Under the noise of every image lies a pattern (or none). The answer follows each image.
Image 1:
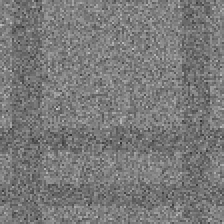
bands of rows crossing bands of columns
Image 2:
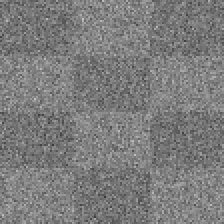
a checkerboard
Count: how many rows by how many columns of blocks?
4 by 3
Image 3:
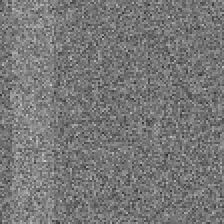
one band of columns
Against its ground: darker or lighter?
lighter
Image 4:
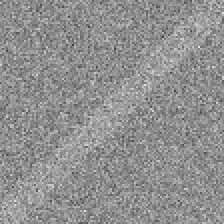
a diagonal band
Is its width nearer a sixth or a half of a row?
a sixth
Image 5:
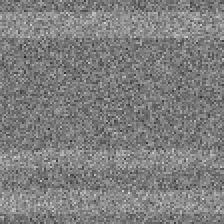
bands of rows
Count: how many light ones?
3
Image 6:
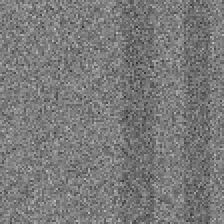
bands of columns
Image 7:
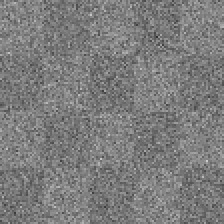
a checkerboard
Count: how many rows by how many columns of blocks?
4 by 5
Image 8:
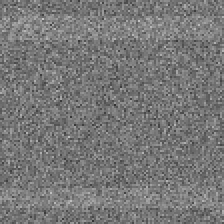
bands of rows
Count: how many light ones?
2
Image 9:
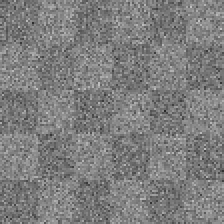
a checkerboard
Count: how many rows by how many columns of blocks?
5 by 6
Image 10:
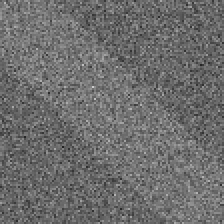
a diagonal band
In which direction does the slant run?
top left to bottom right
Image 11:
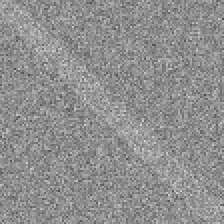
a diagonal band
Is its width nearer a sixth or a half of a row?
a sixth
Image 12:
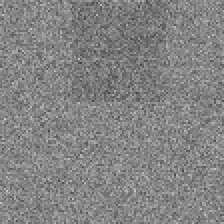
one block
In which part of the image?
top middle
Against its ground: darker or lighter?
darker
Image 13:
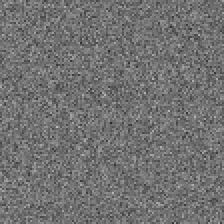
only noise
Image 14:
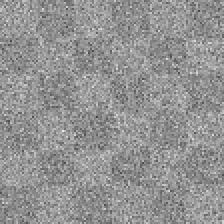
a checkerboard
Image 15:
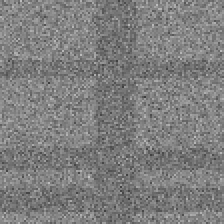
bands of rows crossing bands of columns
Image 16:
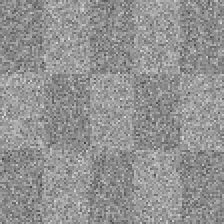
a checkerboard
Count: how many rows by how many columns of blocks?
3 by 5
